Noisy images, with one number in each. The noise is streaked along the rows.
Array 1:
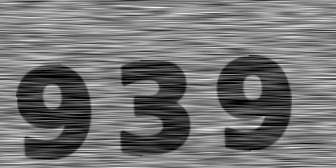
939
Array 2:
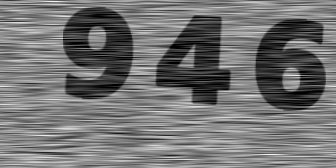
946
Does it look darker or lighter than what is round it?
darker
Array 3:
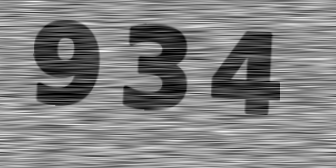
934
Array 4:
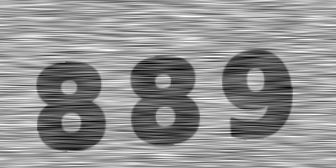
889
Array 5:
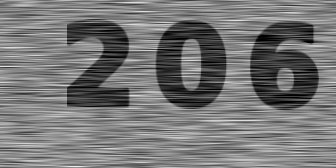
206
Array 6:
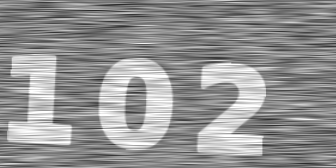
102
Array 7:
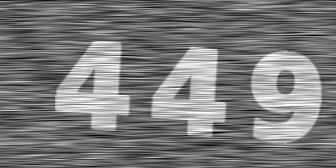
449
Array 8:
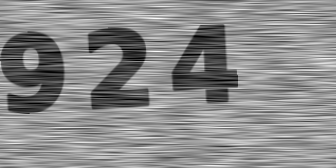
924
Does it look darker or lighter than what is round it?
darker
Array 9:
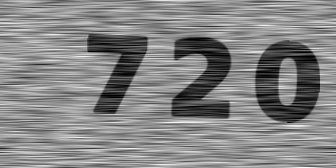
720
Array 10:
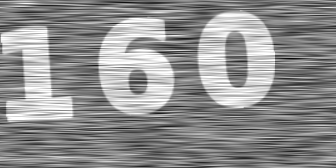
160
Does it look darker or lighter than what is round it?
lighter
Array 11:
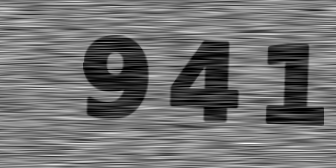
941
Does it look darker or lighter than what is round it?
darker
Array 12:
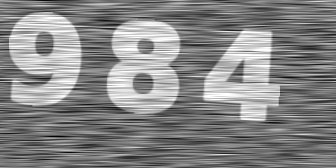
984
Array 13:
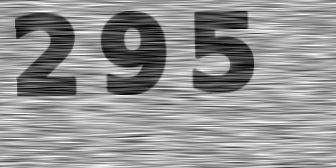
295
